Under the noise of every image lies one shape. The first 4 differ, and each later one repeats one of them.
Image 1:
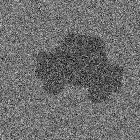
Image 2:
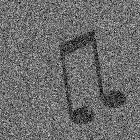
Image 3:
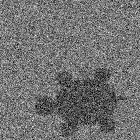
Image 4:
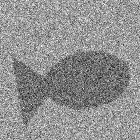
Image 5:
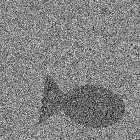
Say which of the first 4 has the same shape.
4
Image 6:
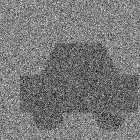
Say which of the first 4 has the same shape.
1
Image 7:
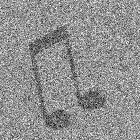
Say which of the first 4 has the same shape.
2
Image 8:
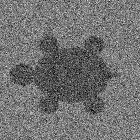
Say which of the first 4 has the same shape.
3
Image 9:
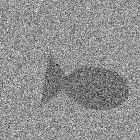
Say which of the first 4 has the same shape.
4
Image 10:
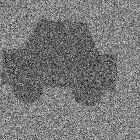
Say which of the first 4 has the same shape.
1
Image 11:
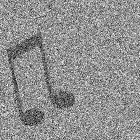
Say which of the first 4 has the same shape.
2
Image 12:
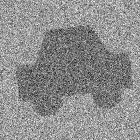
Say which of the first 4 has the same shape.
1
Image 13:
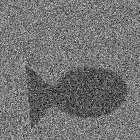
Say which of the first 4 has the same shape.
4
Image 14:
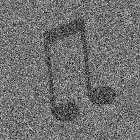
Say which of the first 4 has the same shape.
2
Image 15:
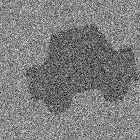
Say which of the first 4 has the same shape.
1
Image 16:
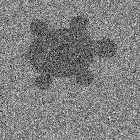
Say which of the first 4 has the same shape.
3
